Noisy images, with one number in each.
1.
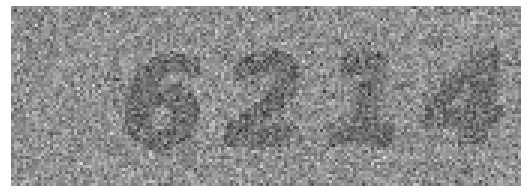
6214
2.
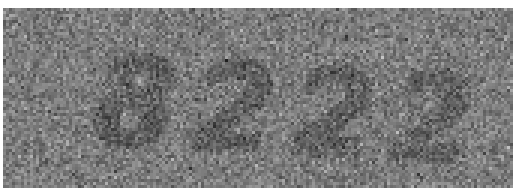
8222
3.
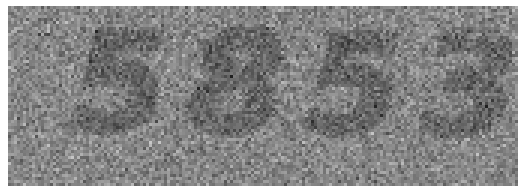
5853
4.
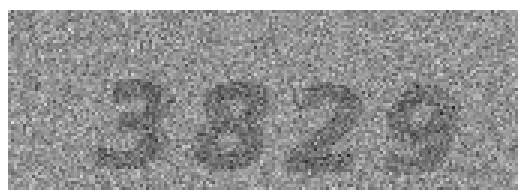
3829
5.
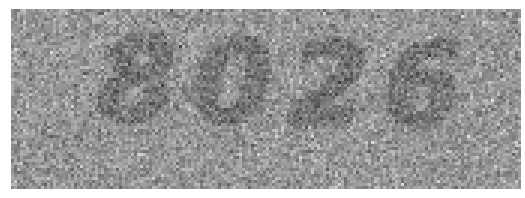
8026
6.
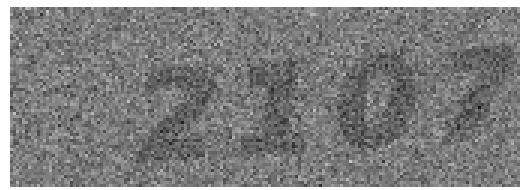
2107
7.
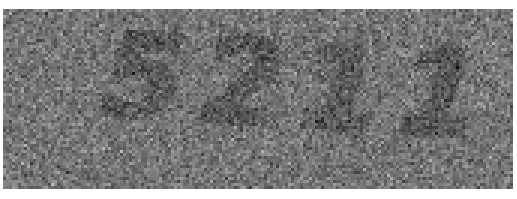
5211
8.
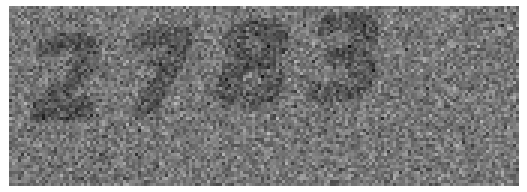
2783
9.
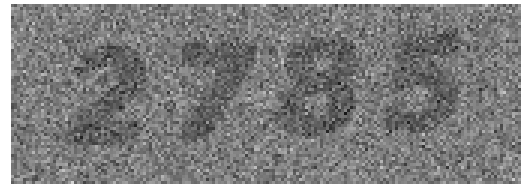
2785
